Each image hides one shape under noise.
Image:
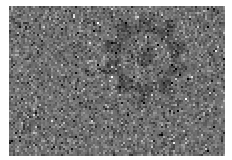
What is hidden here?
dark gear
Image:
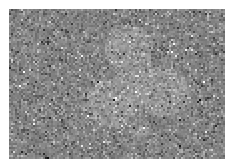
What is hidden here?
light club
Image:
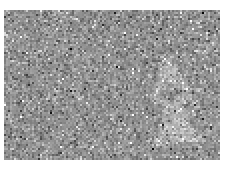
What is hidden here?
light chess bishop
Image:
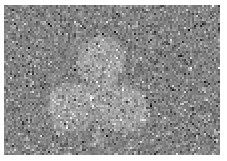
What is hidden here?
light club
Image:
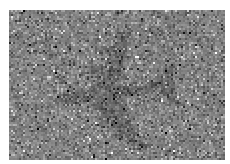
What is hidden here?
dark airplane
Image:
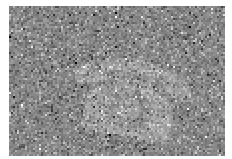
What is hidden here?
light telephone
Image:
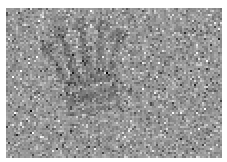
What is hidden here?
dark chess queen
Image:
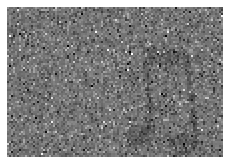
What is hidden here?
dark pair of musical notes
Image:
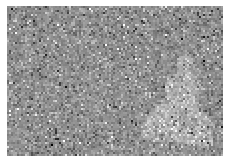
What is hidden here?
light chess pawn
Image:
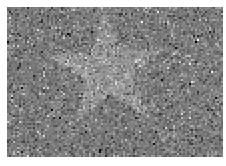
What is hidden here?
light star
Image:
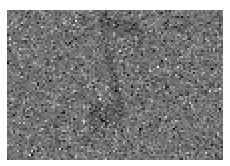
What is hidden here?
dark musical note
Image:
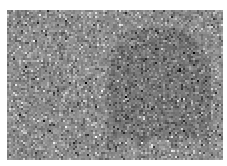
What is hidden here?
dark ghost
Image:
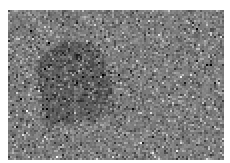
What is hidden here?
dark ghost
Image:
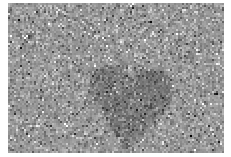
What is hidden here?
dark heart
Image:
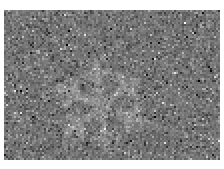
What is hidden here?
light snowflake
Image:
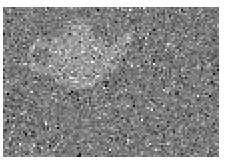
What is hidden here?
light teapot
